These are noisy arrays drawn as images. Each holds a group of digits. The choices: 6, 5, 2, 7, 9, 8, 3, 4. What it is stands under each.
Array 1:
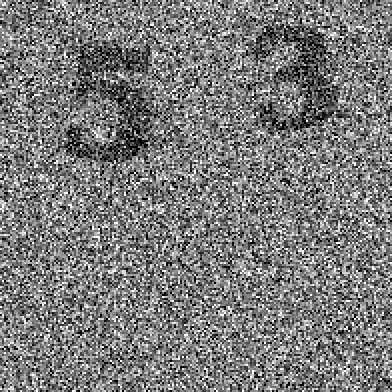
top left: 5; top right: 3
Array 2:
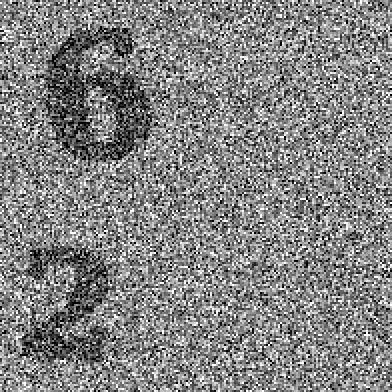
top left: 6; bottom left: 2
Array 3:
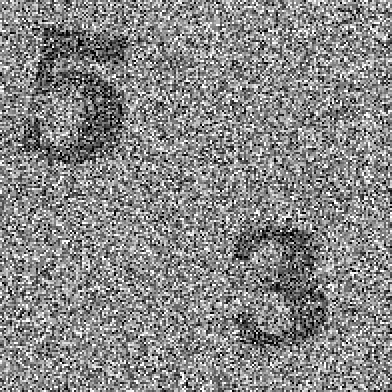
top left: 5; bottom right: 3
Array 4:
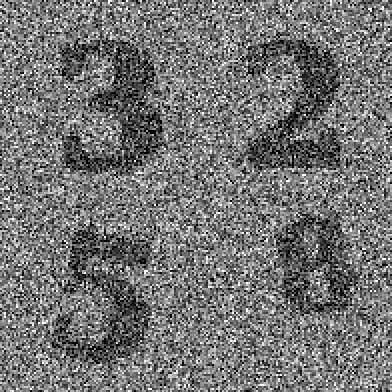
top left: 3; top right: 2; bottom left: 5; bottom right: 8
